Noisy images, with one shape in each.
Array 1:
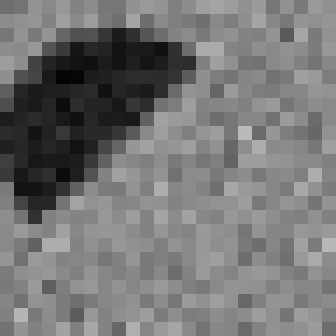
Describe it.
dark half disc
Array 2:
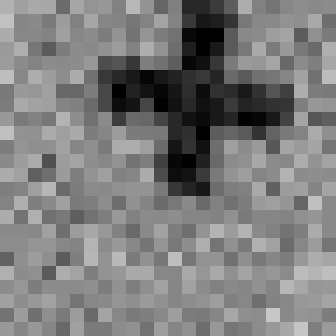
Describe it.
dark cross
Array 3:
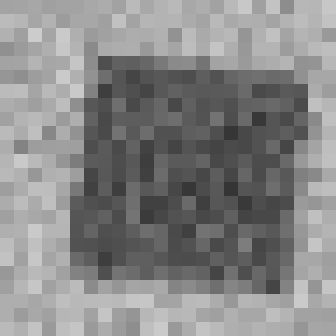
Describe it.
dark square
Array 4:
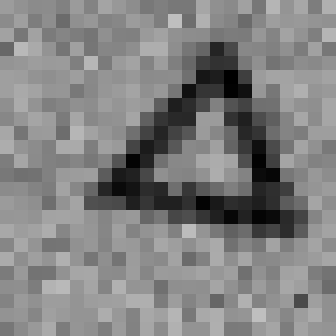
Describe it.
dark triangle frame
